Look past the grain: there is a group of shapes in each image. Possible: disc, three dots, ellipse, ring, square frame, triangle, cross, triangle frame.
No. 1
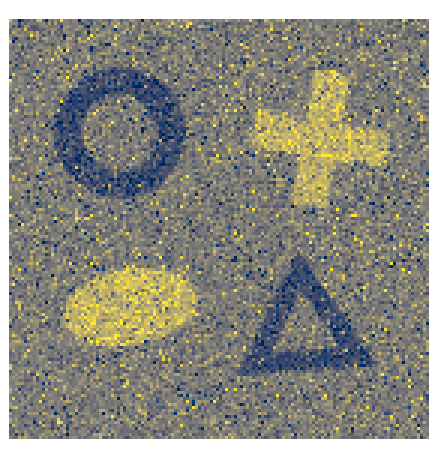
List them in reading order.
top left: dark ring; top right: light cross; bottom left: light ellipse; bottom right: dark triangle frame
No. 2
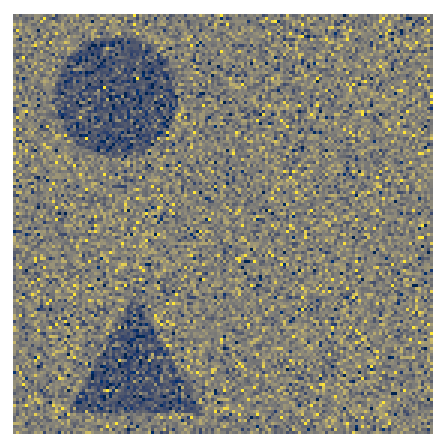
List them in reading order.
top left: dark disc; bottom left: dark triangle
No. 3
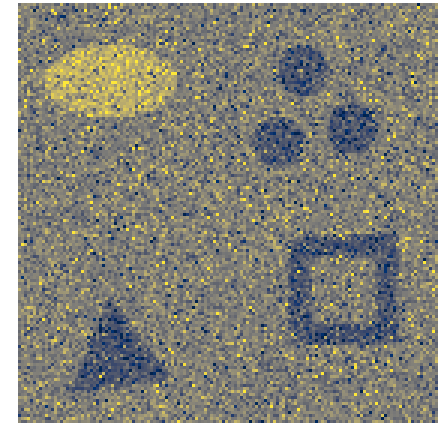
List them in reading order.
top left: light ellipse; top right: dark three dots; bottom left: dark triangle; bottom right: dark square frame
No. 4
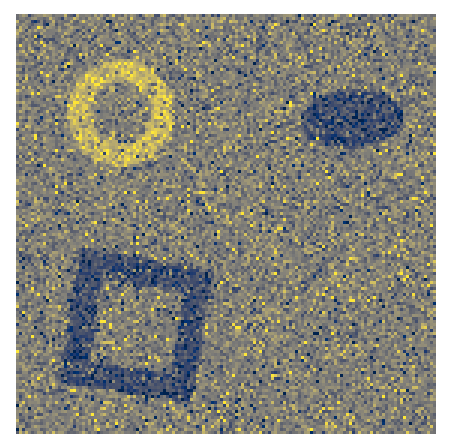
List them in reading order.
top left: light ring; top right: dark ellipse; bottom left: dark square frame
